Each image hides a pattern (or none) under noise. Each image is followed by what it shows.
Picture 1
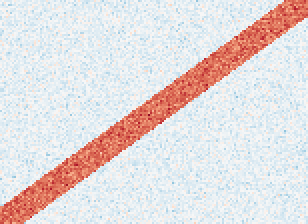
a diagonal band
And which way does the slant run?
bottom left to top right
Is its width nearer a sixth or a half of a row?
a sixth
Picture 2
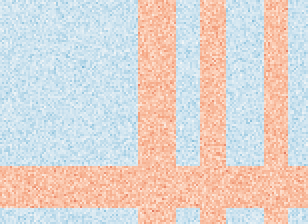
bands of rows crossing bands of columns
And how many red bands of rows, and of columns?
1 and 3
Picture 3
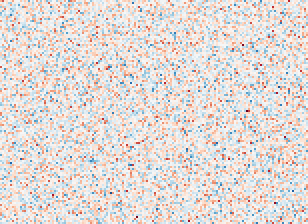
only noise
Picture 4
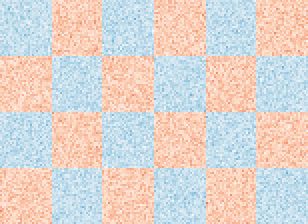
a checkerboard
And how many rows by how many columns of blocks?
4 by 6
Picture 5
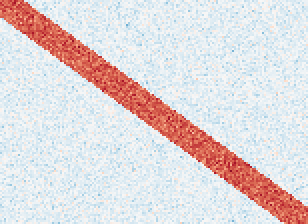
a diagonal band
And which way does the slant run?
top left to bottom right
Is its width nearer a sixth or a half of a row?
a sixth
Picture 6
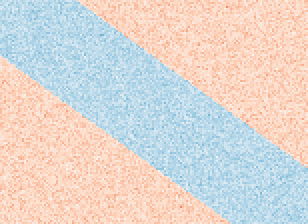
a diagonal band
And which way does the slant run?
top left to bottom right
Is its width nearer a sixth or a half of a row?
a half
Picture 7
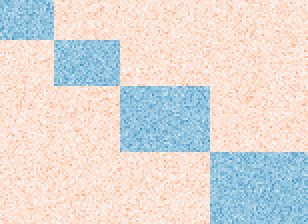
blocks along the diagonal
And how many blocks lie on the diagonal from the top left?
4
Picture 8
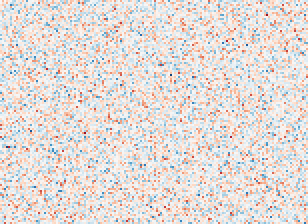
only noise
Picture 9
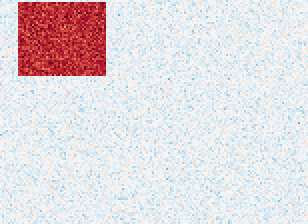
one block
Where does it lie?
top left
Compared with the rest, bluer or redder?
redder
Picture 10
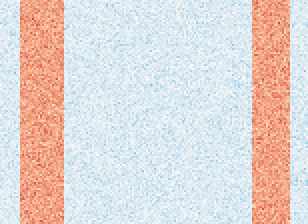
bands of columns
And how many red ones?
2
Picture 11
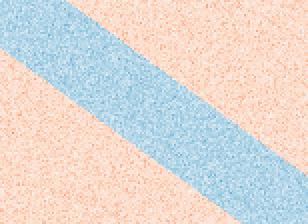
a diagonal band
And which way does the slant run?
top left to bottom right
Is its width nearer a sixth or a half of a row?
a half
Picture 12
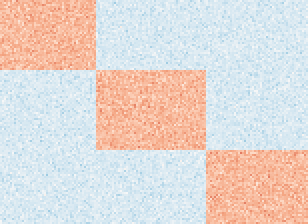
blocks along the diagonal
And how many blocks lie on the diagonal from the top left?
3
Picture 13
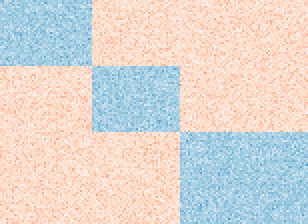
blocks along the diagonal
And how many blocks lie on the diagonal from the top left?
3
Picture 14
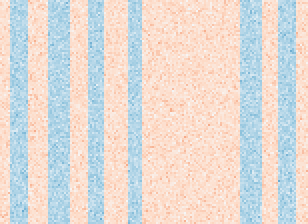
bands of columns
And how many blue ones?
6
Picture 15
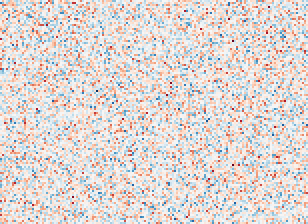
only noise
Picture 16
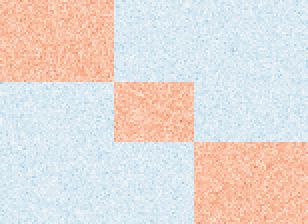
blocks along the diagonal
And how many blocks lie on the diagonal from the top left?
3
